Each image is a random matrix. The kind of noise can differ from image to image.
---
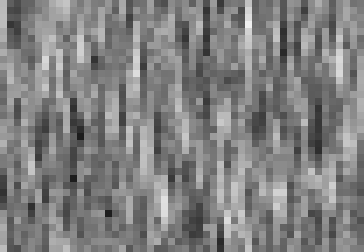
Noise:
streaked along the columns
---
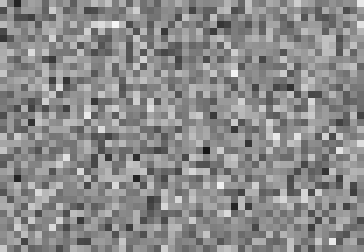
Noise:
independent entries
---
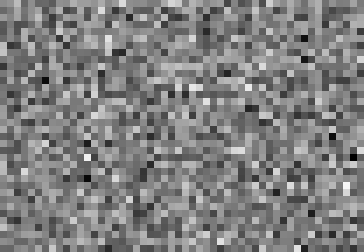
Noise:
independent entries
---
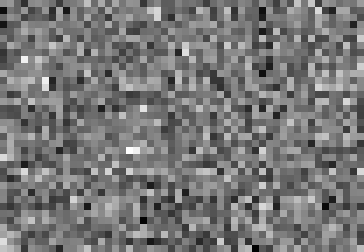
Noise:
low rank plus noise
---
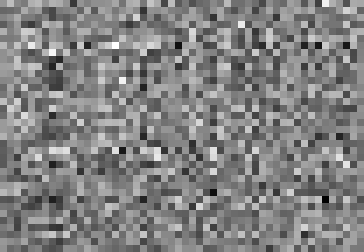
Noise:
low rank plus noise
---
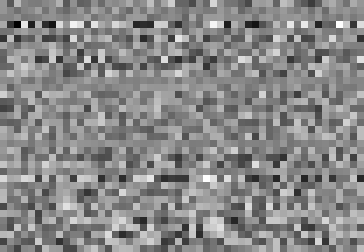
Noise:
rows of uneven size
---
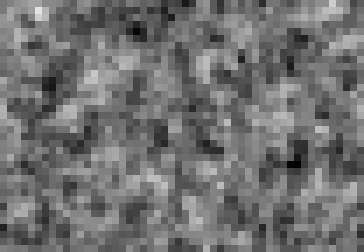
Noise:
blotchy
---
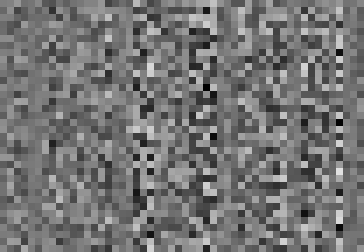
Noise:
columns of uneven size
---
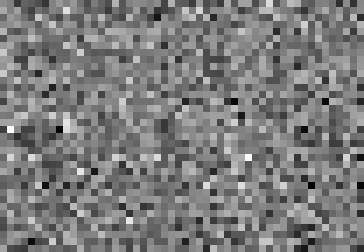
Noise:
low rank plus noise
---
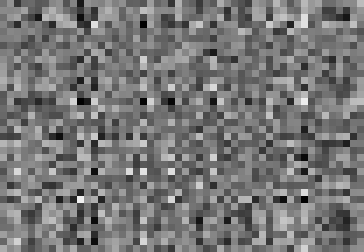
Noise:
low rank plus noise
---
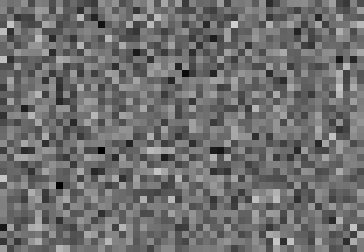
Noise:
low rank plus noise
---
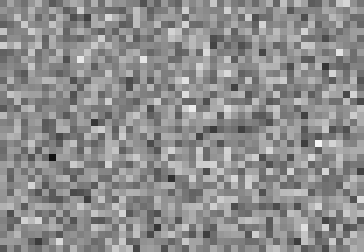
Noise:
independent entries
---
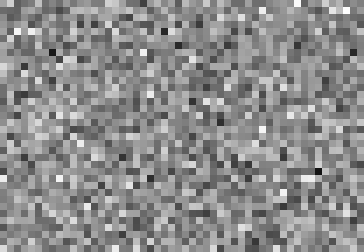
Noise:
independent entries
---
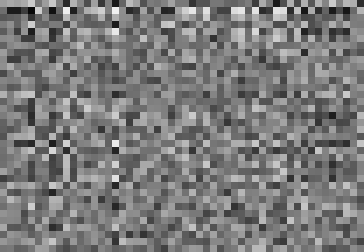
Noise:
low rank plus noise
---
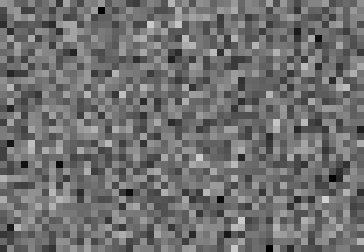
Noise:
independent entries
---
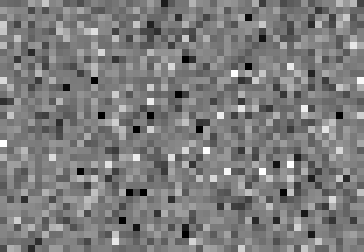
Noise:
heavy tails
